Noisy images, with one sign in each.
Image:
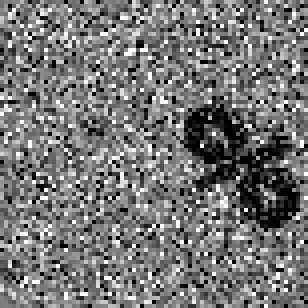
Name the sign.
percent sign
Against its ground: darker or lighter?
darker
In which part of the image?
middle right
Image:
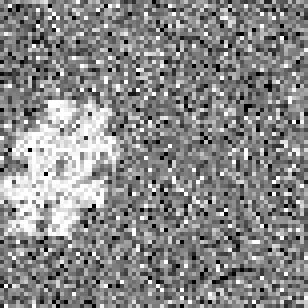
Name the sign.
hash sign
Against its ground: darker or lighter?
lighter
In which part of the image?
middle left
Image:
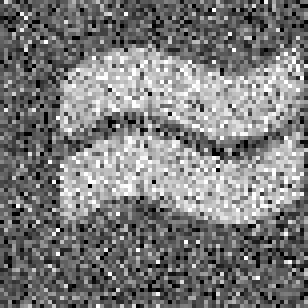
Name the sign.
approximately sign
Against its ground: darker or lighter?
lighter
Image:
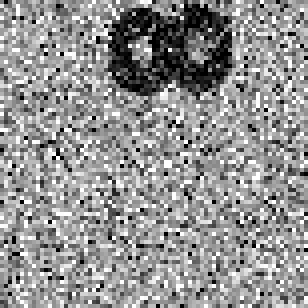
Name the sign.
infinity sign
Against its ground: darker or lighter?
darker
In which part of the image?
top middle
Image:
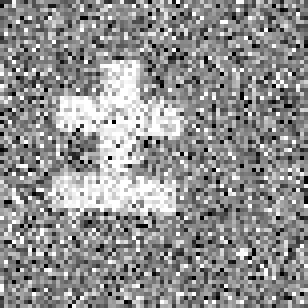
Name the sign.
plus-minus sign
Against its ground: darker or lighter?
lighter
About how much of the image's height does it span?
half
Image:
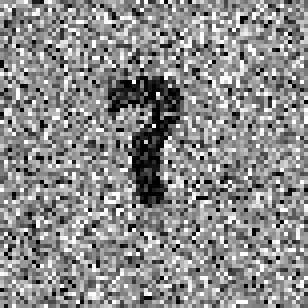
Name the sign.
question mark
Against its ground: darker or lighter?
darker
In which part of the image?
centre
